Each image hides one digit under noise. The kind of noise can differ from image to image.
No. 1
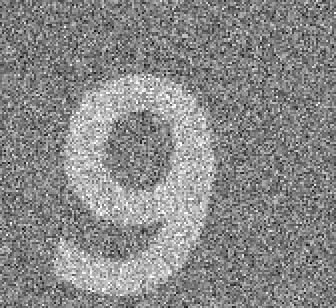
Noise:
independent entries
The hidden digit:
9
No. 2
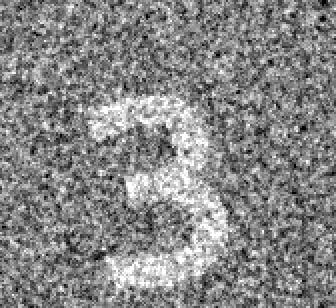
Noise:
blotchy
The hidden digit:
3
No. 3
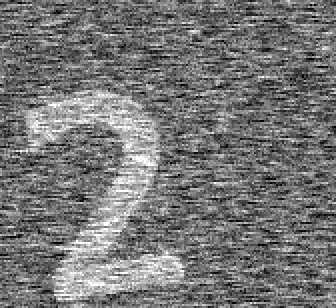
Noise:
streaked along the rows
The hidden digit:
2
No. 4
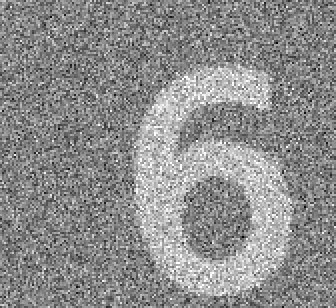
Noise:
independent entries
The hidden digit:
6
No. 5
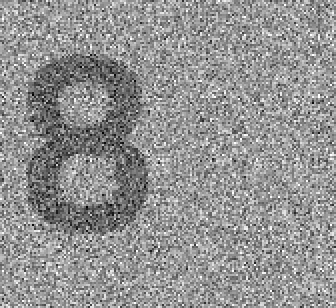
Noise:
low rank plus noise
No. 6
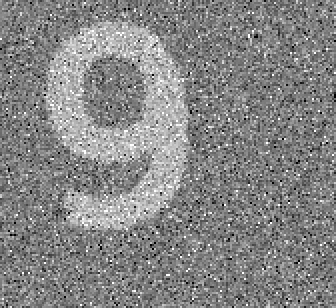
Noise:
heavy tails
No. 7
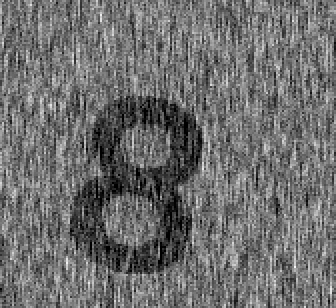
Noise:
streaked along the columns
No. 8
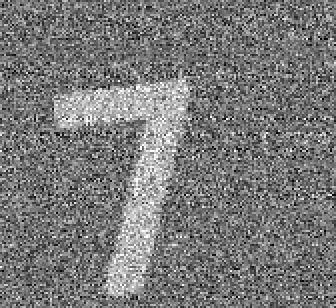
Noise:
rows of uneven size
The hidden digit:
7
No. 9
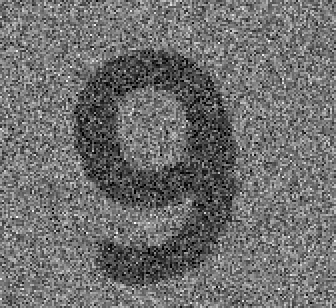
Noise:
independent entries
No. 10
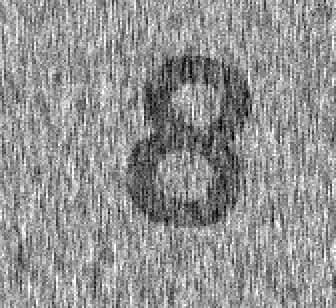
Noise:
streaked along the columns
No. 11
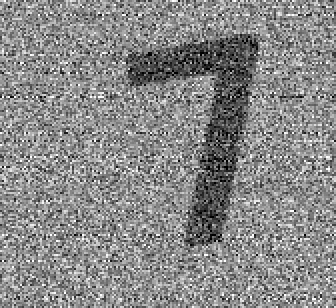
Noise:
rows of uneven size
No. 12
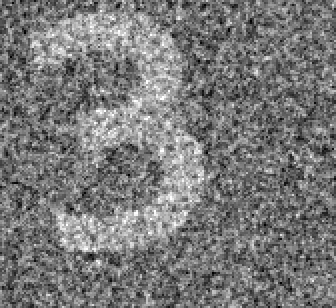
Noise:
blotchy
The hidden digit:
3
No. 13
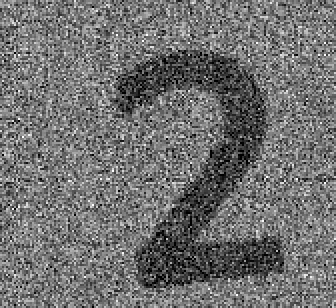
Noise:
low rank plus noise
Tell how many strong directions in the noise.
one
